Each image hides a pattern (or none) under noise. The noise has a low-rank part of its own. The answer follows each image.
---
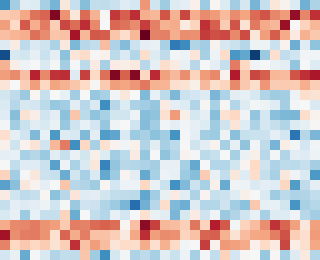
bands of rows
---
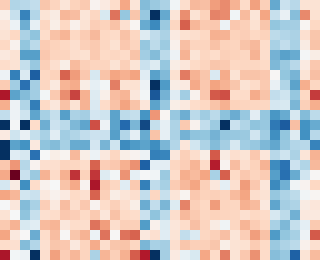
bands of rows crossing bands of columns
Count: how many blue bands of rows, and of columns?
1 and 3
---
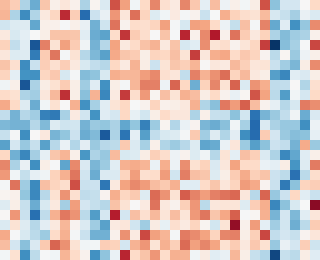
bands of rows crossing bands of columns
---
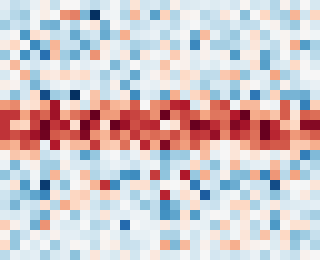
one band of rows
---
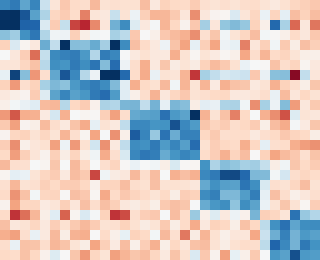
blocks along the diagonal
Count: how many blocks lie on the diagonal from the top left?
5
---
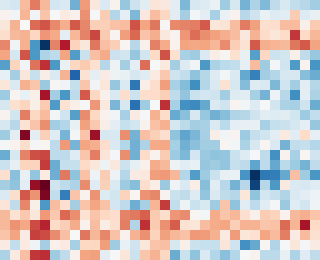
bands of rows crossing bands of columns
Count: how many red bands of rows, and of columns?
2 and 3
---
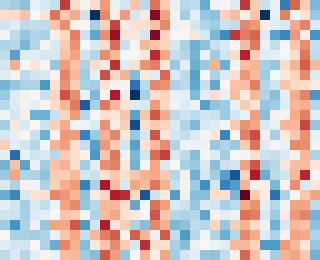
bands of columns
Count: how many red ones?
5
